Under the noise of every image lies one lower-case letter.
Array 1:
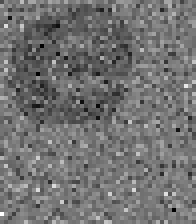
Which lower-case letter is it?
e
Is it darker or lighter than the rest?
darker
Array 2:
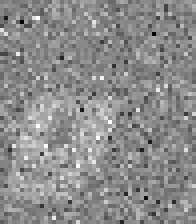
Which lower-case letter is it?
g
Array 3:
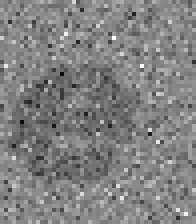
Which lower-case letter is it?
e
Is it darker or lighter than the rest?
darker
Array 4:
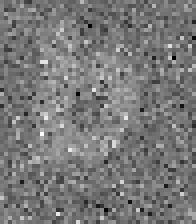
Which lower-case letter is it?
b
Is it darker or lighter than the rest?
lighter
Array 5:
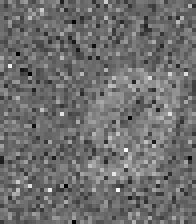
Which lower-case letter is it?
g
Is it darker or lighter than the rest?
lighter
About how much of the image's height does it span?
half
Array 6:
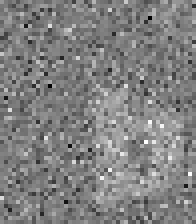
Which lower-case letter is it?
b
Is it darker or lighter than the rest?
lighter
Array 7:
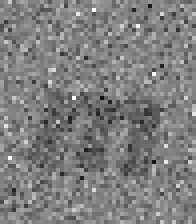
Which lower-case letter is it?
m
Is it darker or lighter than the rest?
darker
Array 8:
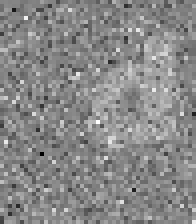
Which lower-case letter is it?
d
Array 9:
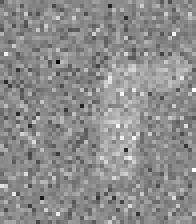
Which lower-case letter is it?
r
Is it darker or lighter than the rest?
lighter
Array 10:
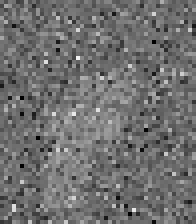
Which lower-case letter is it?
f
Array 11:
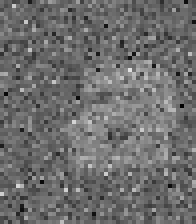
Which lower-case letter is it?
a
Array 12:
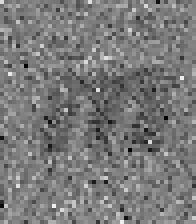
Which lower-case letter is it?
m
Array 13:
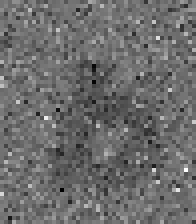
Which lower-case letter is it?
b
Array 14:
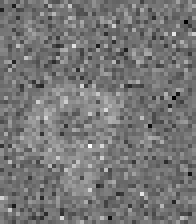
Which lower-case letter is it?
q
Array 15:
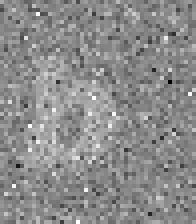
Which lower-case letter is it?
b
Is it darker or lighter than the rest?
lighter
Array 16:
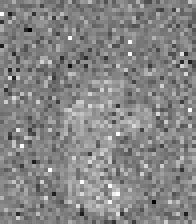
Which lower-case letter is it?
t
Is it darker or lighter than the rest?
lighter
